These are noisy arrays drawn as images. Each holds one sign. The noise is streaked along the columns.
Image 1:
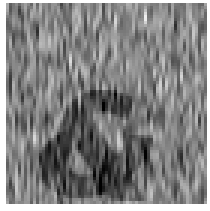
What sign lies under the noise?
ampersand
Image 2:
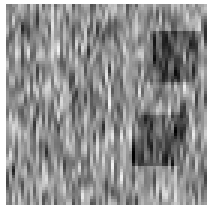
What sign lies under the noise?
colon
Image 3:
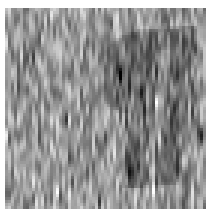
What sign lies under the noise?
pilcrow
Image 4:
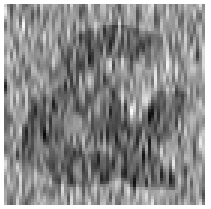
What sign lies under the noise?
ampersand
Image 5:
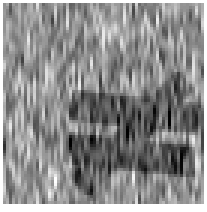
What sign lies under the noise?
not-equal sign
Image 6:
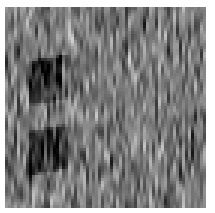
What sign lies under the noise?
colon
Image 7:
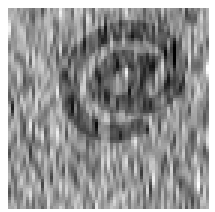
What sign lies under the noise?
at sign
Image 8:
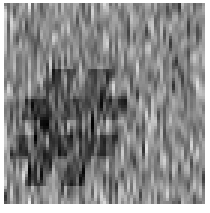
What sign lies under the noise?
hash sign
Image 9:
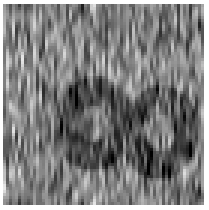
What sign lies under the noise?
infinity sign
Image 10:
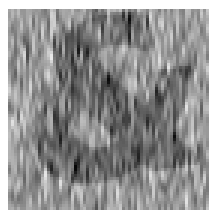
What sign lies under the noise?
ampersand
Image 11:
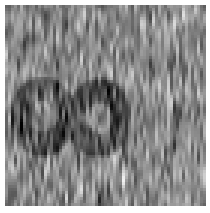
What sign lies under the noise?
infinity sign
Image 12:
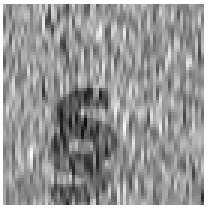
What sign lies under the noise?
section sign
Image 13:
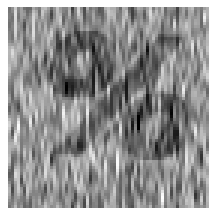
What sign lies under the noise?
percent sign
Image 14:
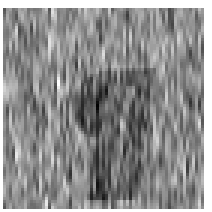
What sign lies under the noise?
pilcrow
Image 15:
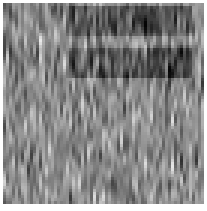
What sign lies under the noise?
equals sign
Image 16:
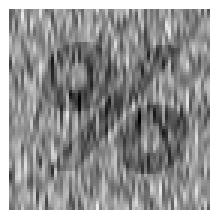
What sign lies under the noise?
percent sign
